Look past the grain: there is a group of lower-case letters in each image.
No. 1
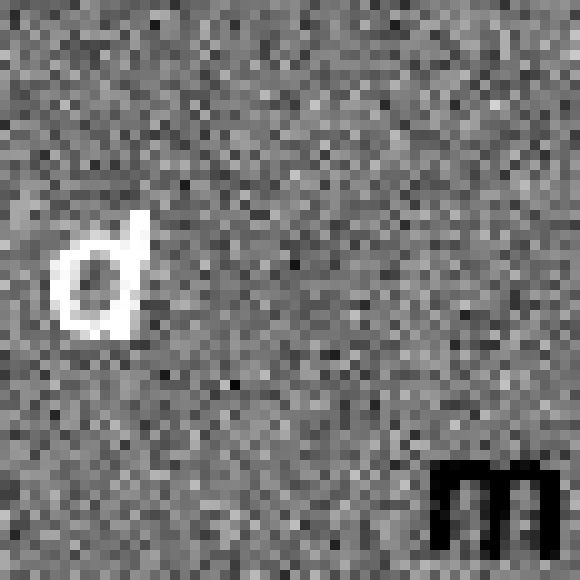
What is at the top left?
nothing
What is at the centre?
nothing
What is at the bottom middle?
nothing
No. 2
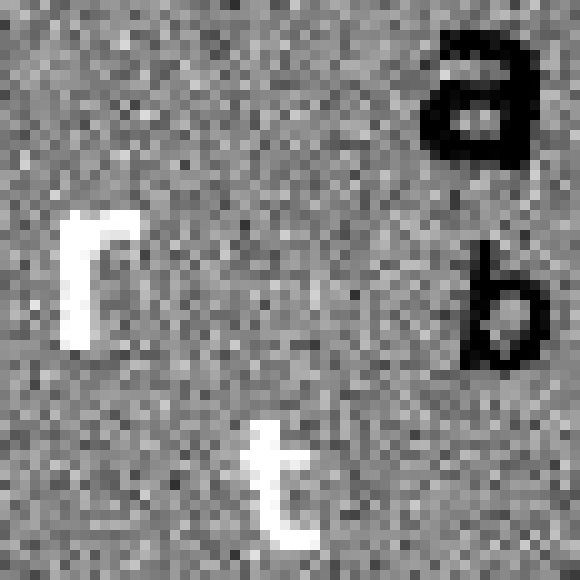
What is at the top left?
nothing
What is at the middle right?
b
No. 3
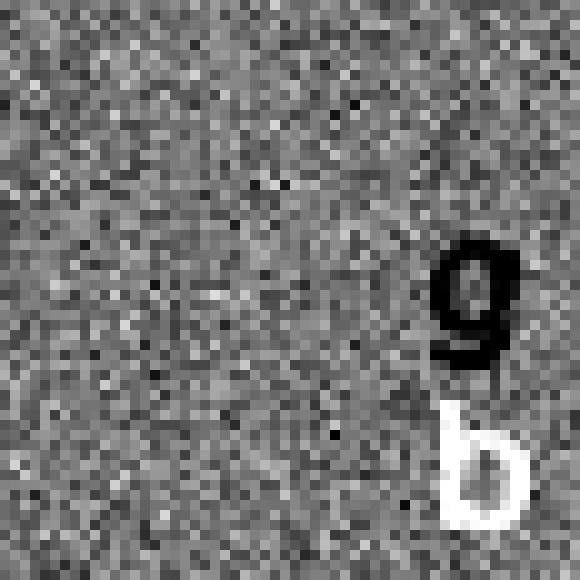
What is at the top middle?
nothing
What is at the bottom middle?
nothing
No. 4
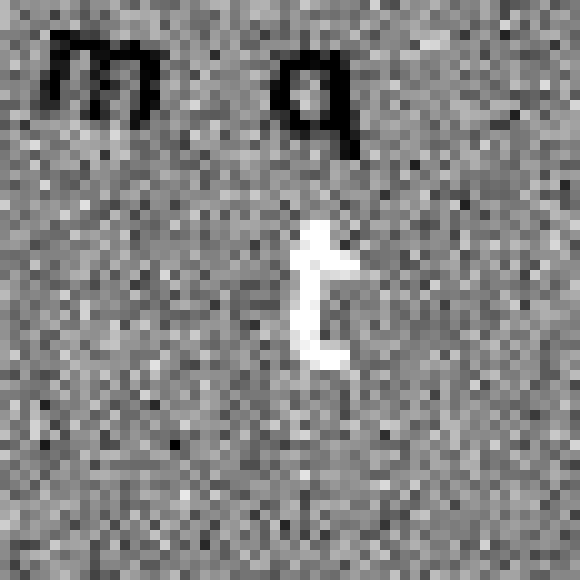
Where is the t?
centre
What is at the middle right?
nothing
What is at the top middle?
q
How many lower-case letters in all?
3
